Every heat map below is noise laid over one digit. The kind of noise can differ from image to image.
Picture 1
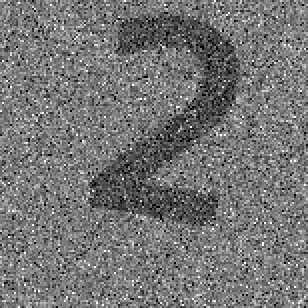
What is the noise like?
heavy tails
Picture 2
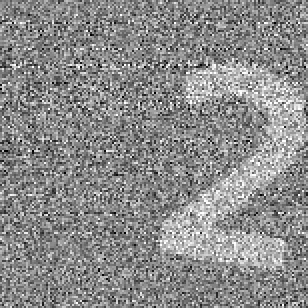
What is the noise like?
rows of uneven size
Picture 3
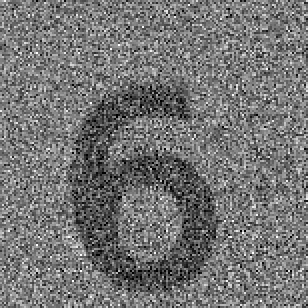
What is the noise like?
low rank plus noise
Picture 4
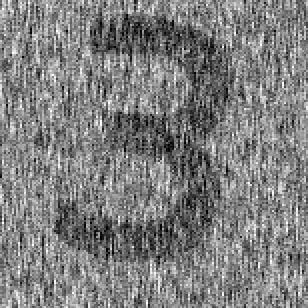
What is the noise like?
streaked along the columns
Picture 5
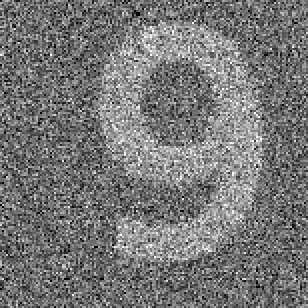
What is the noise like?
low rank plus noise
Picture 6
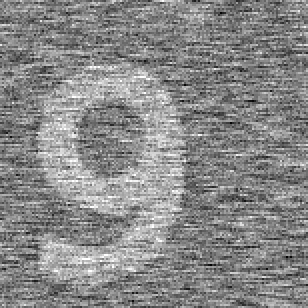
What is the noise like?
streaked along the rows
